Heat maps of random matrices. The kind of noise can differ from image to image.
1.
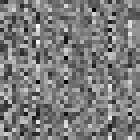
columns of uneven size
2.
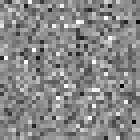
heavy tails
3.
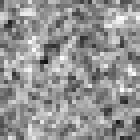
blotchy
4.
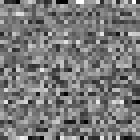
rows of uneven size
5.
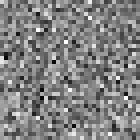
independent entries
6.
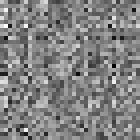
low rank plus noise
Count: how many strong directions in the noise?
one
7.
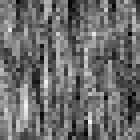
streaked along the columns
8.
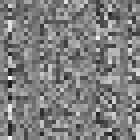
columns of uneven size
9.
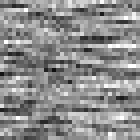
streaked along the rows
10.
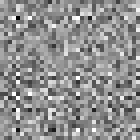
low rank plus noise
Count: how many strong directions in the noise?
one
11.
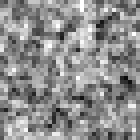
blotchy
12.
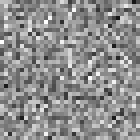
independent entries
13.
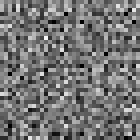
low rank plus noise
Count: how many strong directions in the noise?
two
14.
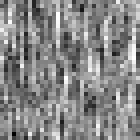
streaked along the columns
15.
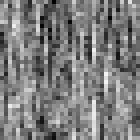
streaked along the columns
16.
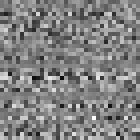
rows of uneven size
